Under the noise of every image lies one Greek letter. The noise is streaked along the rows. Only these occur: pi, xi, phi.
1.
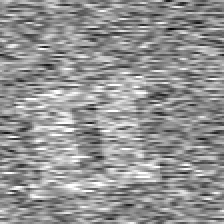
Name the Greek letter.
pi
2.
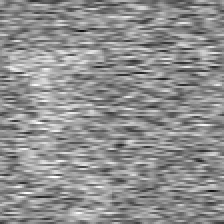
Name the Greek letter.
xi
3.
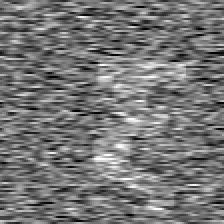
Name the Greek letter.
xi
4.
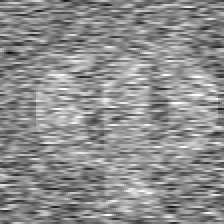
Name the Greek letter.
phi
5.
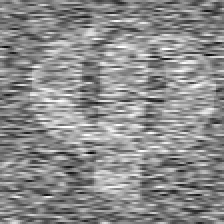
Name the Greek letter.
phi
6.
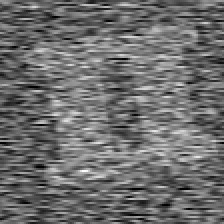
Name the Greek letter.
pi
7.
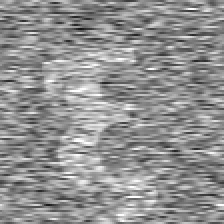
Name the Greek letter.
xi
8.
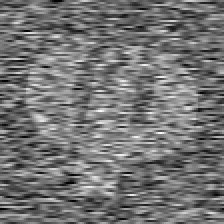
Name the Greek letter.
phi
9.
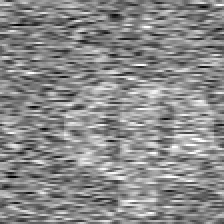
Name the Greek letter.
phi
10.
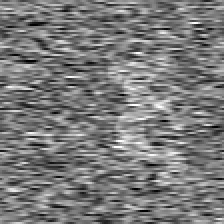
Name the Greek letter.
xi
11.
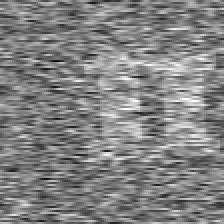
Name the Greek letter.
pi
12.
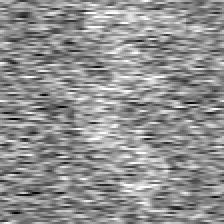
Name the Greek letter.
xi
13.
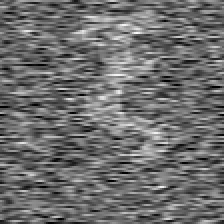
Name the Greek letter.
xi
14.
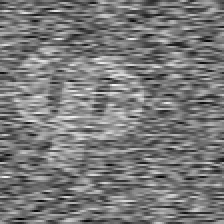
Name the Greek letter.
phi
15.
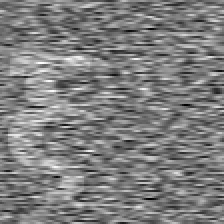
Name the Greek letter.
xi
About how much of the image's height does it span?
two thirds
